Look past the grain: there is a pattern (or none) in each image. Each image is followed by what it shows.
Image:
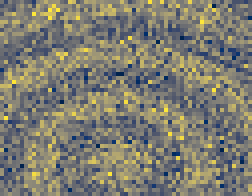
rings round one point
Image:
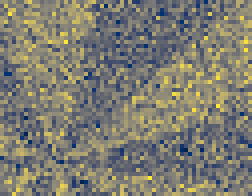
spokes from one point
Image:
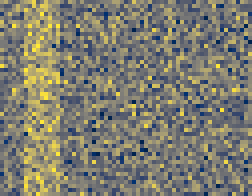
one vertical stripe
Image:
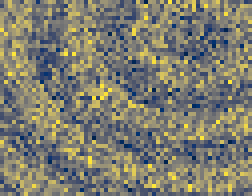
rings round one point
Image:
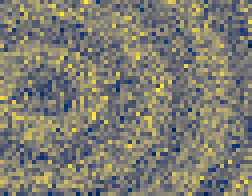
rings round one point
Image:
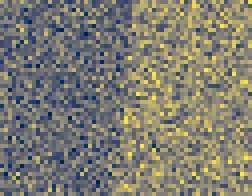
a sharp edge
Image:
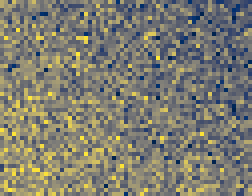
a smooth slope
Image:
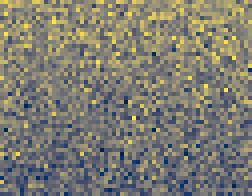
a smooth slope
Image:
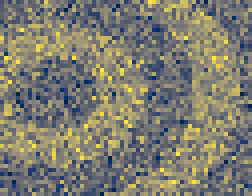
rings round one point
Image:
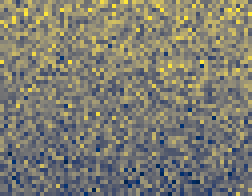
a smooth slope
